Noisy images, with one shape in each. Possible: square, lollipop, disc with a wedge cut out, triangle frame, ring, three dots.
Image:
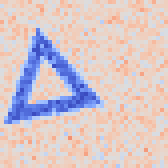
blue triangle frame
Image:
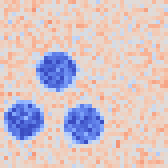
blue three dots
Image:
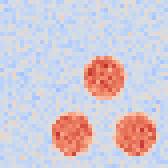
red three dots
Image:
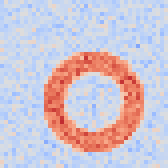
red ring
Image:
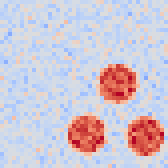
red three dots
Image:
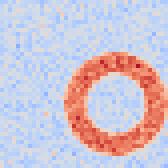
red ring
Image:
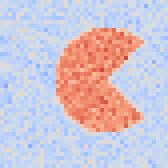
red disc with a wedge cut out
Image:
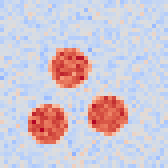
red three dots
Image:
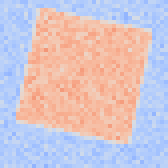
red square
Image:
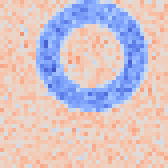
blue ring
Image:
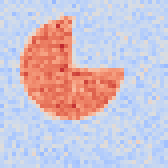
red disc with a wedge cut out
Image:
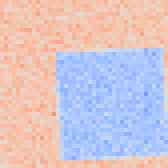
blue square
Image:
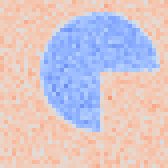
blue disc with a wedge cut out
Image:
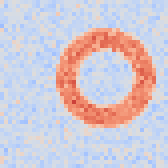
red ring
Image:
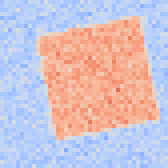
red square
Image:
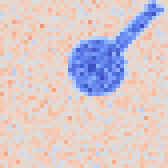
blue lollipop
